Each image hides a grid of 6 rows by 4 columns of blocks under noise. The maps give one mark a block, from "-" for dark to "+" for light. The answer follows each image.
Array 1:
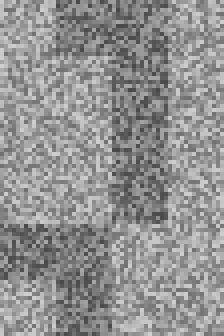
+--+
++-+
++-+
++-+
--++
+-++
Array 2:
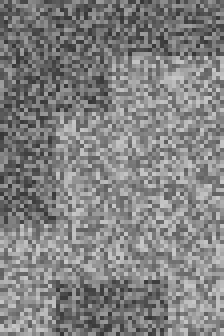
----
--++
-+++
-+++
++++
+--+
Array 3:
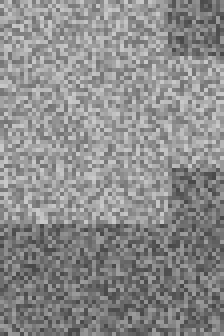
+++-
++++
++++
+++-
----
----
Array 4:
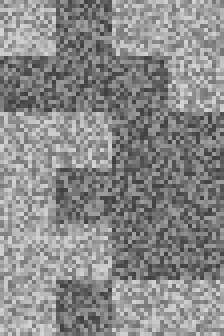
+-++
---+
++--
+---
++--
+-++
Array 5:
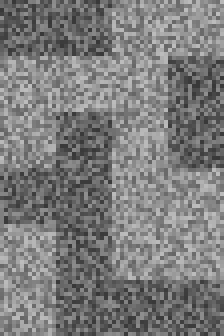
--++
+++-
+-+-
--++
+-++
+---
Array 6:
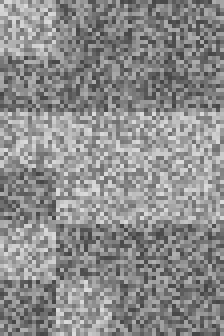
+---
----
++++
-+++
+---
-+--
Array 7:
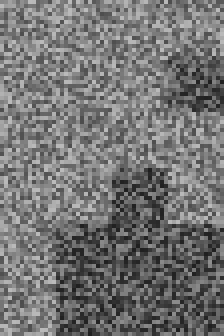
++++
+++-
++++
++-+
+---
+---
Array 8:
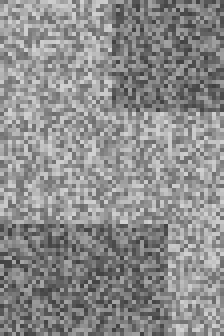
++--
++--
++++
++++
---+
---+
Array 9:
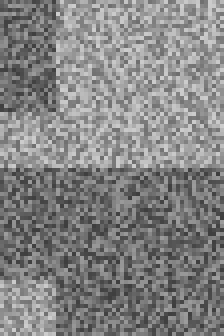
-+++
-+++
++++
----
----
+---
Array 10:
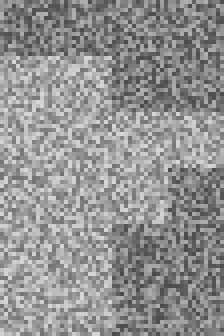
----
++--
++++
+++-
++--
++--
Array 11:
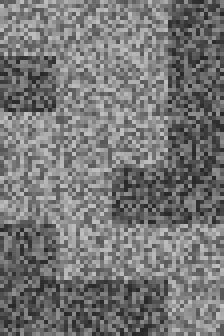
+++-
-++-
+++-
++--
-+++
---+
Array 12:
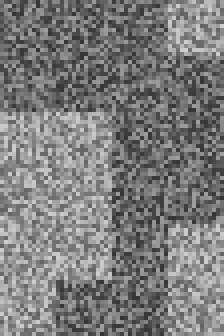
---+
----
++--
++--
++-+
+--+
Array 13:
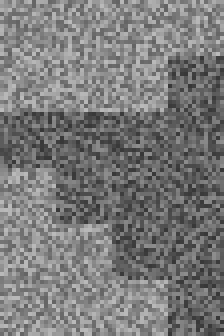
++++
+++-
----
+---
++--
+++-
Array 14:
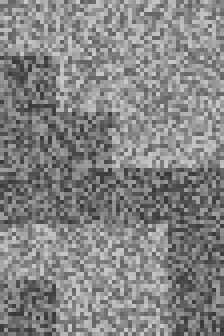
++++
-+++
--++
----
+++-
-++-
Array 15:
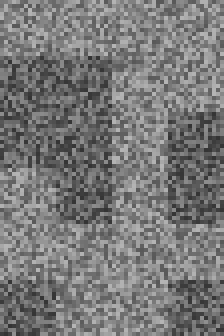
++++
--++
--+-
+-+-
++++
-++-
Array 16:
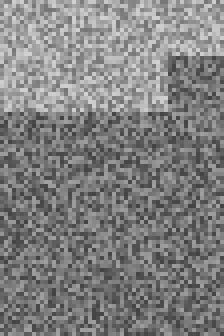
++++
+++-
----
----
----
----
